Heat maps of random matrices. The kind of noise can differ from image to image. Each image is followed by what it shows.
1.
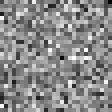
independent entries
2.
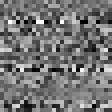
rows of uneven size
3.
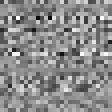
rows of uneven size
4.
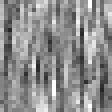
streaked along the columns
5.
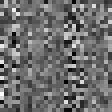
columns of uneven size
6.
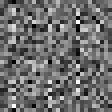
low rank plus noise
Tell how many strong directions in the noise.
two
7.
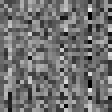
columns of uneven size
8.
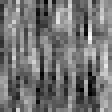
streaked along the columns
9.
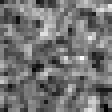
blotchy
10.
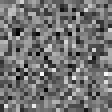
independent entries
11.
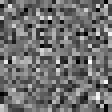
low rank plus noise
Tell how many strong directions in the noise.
three or four
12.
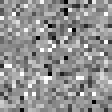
heavy tails
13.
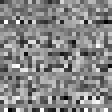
rows of uneven size
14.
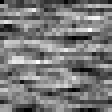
streaked along the rows
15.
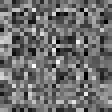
low rank plus noise
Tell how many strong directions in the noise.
one
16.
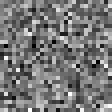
independent entries
